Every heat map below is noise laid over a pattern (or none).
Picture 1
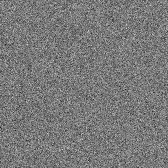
only noise
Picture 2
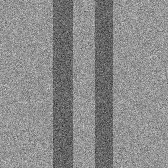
bands of columns
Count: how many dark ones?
2
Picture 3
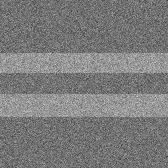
bands of rows
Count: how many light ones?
2
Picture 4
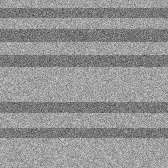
bands of rows
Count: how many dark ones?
5
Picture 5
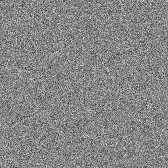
only noise
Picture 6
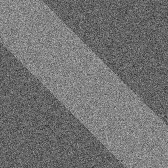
a diagonal band
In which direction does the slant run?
top left to bottom right
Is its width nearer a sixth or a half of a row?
a half
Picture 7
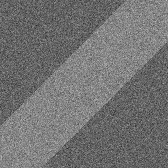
a diagonal band
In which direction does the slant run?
bottom left to top right
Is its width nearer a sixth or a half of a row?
a half
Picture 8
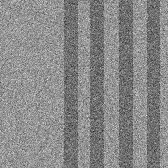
bands of columns
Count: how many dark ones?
4
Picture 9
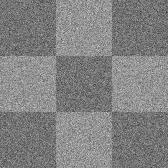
a checkerboard
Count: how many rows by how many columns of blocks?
3 by 3
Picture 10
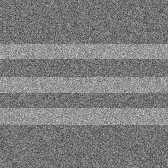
bands of rows
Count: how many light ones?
3
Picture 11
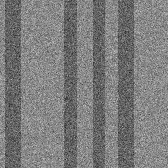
bands of columns
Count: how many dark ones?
4
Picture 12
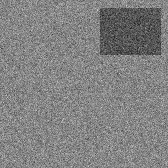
one block
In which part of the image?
top right
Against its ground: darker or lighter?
darker
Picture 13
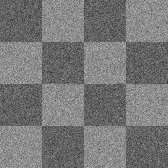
a checkerboard
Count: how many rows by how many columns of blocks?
4 by 4
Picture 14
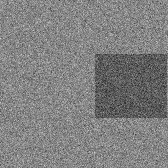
one block
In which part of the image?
middle right
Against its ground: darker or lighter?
darker
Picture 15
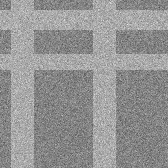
bands of rows crossing bands of columns
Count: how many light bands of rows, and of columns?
2 and 2
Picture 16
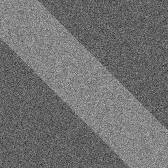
a diagonal band
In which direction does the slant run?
top left to bottom right
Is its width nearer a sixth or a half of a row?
a half
